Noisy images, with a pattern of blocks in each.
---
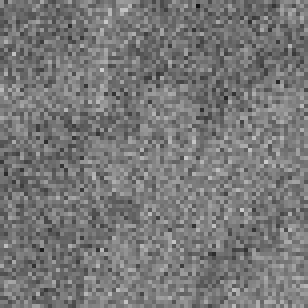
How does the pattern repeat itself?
mirrored about the diagonal from the top left
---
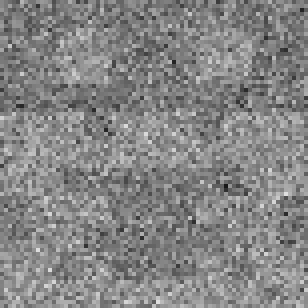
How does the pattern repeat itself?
left and right mirror each other
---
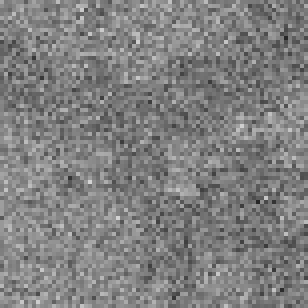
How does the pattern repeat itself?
no symmetry
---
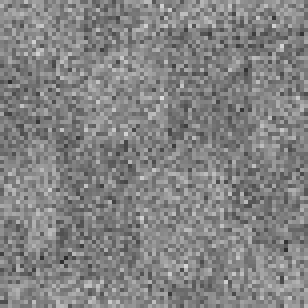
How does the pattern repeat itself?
the same after a half turn
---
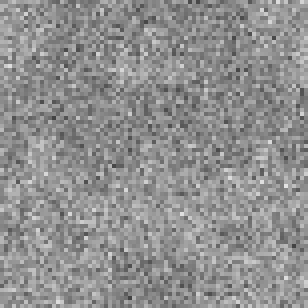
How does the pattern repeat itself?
left and right mirror each other
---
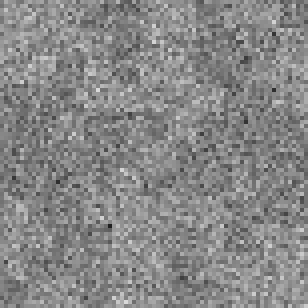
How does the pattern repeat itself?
the same after a half turn
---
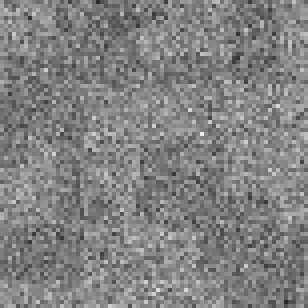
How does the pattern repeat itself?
mirrored about the diagonal from the top left
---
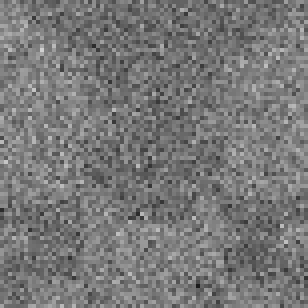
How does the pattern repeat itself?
left and right mirror each other
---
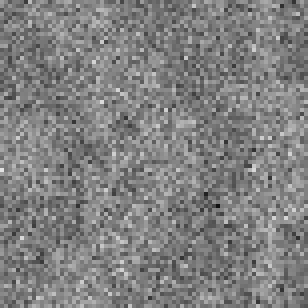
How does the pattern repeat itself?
top and bottom mirror each other
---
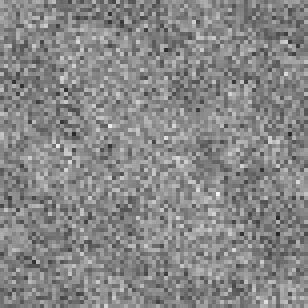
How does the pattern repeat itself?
the same after a half turn
